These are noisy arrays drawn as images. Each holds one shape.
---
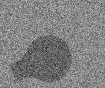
light bulb
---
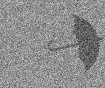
umbrella
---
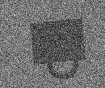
cup
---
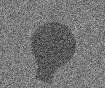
light bulb
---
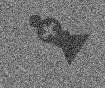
chess bishop
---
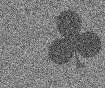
club
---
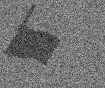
flag
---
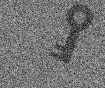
key
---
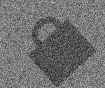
cup
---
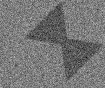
bow tie
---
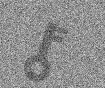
key
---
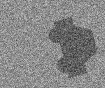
car
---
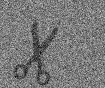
pair of scissors
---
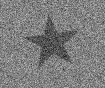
star
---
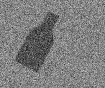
bottle
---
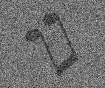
pair of musical notes
